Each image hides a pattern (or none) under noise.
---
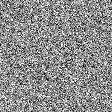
only noise
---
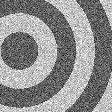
rings round one point
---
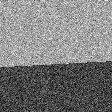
a sharp edge
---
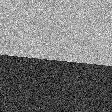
a sharp edge
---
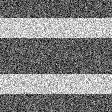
horizontal stripes
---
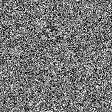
only noise
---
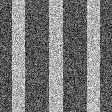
vertical stripes
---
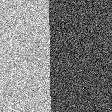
a sharp edge
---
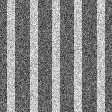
vertical stripes
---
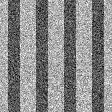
vertical stripes
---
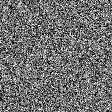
only noise
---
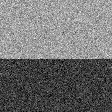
a sharp edge
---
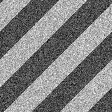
diagonal stripes
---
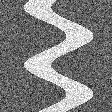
a wavy band
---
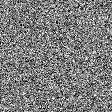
only noise
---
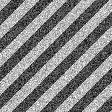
diagonal stripes
